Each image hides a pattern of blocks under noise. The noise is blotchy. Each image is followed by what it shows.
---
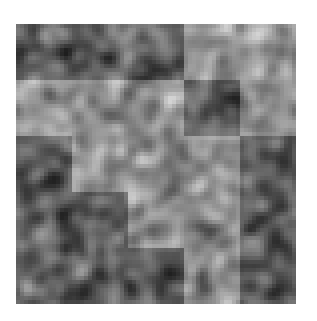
mirrored about the diagonal from the bottom left
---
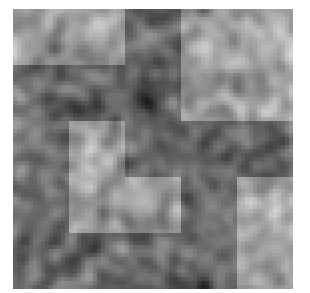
mirrored about the diagonal from the bottom left
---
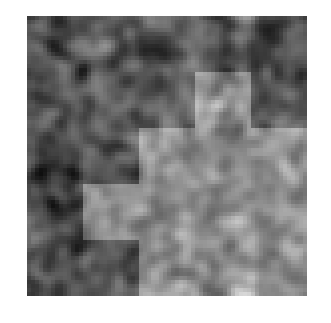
mirrored about the diagonal from the top left
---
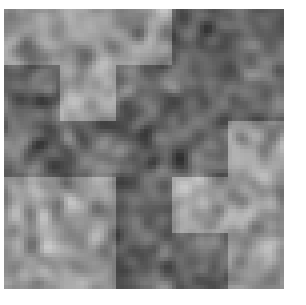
mirrored about the diagonal from the bottom left
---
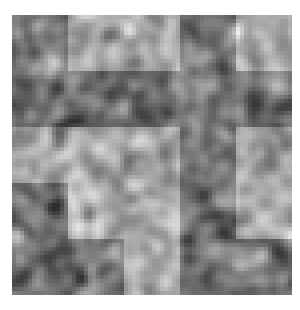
mirrored about the diagonal from the bottom left
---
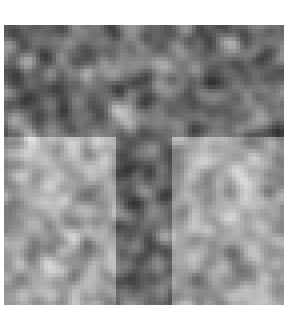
left and right mirror each other
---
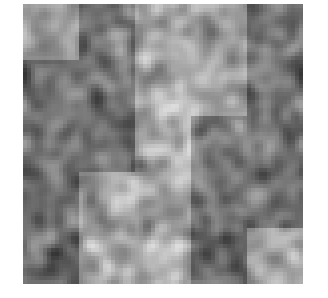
the same after a half turn
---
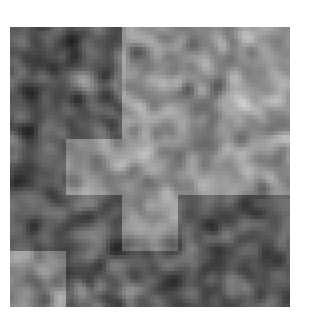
mirrored about the diagonal from the bottom left
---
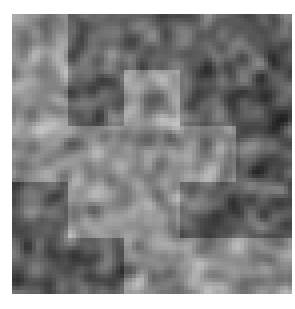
mirrored about the diagonal from the bottom left
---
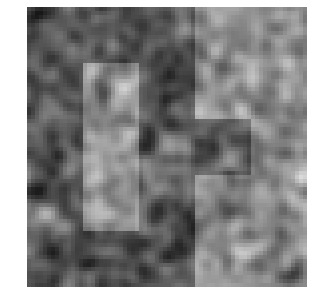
top and bottom mirror each other
